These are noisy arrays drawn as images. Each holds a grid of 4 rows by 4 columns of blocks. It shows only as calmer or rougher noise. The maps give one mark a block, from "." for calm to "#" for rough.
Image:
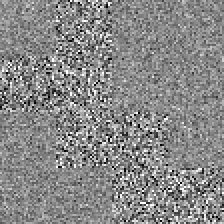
. # . .
# # . .
. # # .
. . # #
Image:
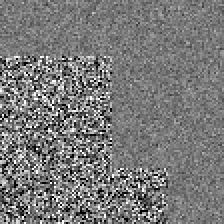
. . . .
# # . .
# # . .
# # # .
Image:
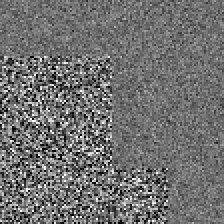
. . . .
# # . .
# # . .
# # # .
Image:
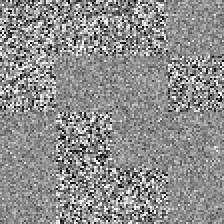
# # # .
# . . #
. # . .
. # # .
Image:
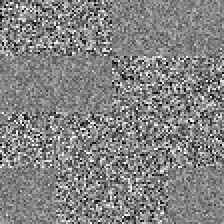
# # . .
. . # #
# # # #
. # # .
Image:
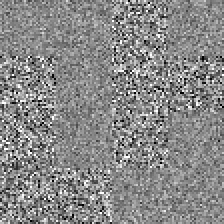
. . # .
# . # #
# . # .
# # . .
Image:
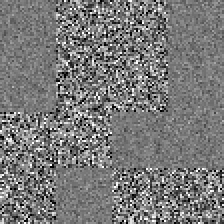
. # # .
. # # .
# # . .
# . # #
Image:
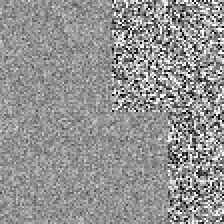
. . # #
. . # #
. . . #
. . . #
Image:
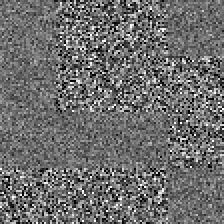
. # # .
. # # #
. . . #
# # # .
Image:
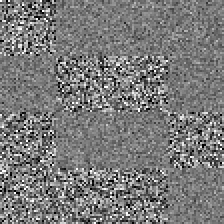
# . . .
. # # .
# . . #
# # # .
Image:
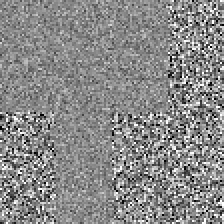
. . . #
. . . #
# . # #
# . # #
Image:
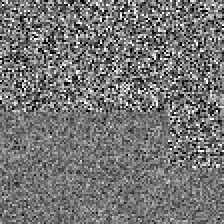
# # # #
# # # #
. . . #
. . . .
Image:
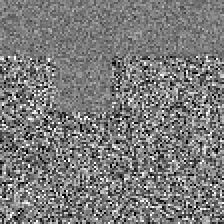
. . . .
# . # #
# # # #
# # # #
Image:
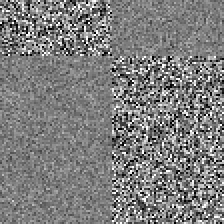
# # . .
. . # #
. . # #
. . # #
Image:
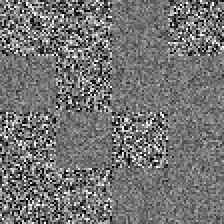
# # . #
. # . .
# . # .
# # . .
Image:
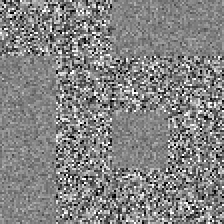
# # . .
. # # #
. # . #
. # # #
